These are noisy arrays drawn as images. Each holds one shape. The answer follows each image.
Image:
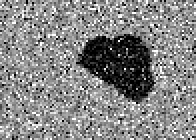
dark cloud
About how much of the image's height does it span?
half
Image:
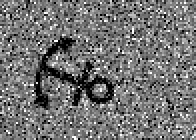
dark anchor
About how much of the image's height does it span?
half
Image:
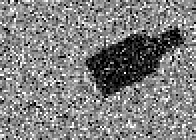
dark bottle
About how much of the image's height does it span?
half
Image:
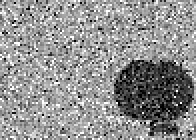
dark apple
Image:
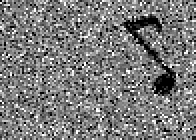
dark musical note
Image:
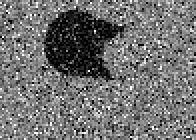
dark cat's head
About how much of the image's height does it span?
half
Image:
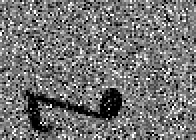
dark musical note
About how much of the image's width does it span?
half
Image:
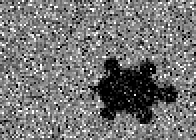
dark turtle
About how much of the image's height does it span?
half
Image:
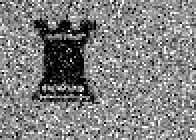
dark chess rook
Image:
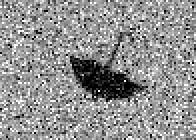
dark umbrella
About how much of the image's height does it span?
half
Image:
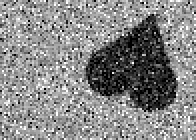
dark heart
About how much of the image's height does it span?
two thirds
